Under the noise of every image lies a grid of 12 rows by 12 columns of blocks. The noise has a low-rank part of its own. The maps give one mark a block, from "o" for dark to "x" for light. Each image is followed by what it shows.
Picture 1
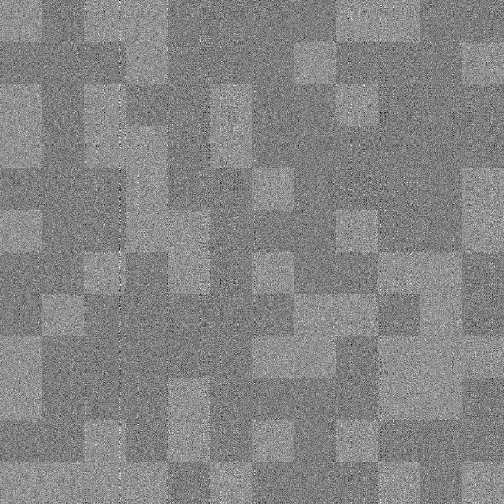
xoxxooooxxoo
oooxoooxooox
xoxooxooxooo
xoxxoxoooooo
oooxooxoooox
xooxxoooxoox
ooxoxoxooxxo
oxoooooxxoxo
xoooooxxoxxx
xoooxooooxxo
ooxoxoxoxooo
xxxxoxoooxox
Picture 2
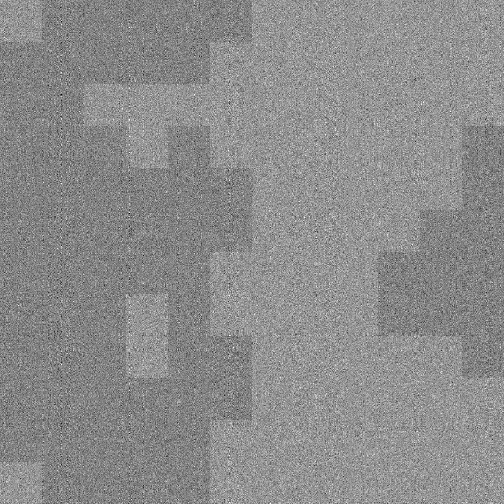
xoooooxxxxxx
oooooxxxxxxx
ooxxxxxxxxxx
oooxoxxxxxxo
ooooooxxxxxo
ooooooxxxxoo
oooooxxxxooo
oooxoxxxxooo
oooxooxxxxxo
ooooooxxxxxx
oooooxxxxxxx
xooooxxxxxxx
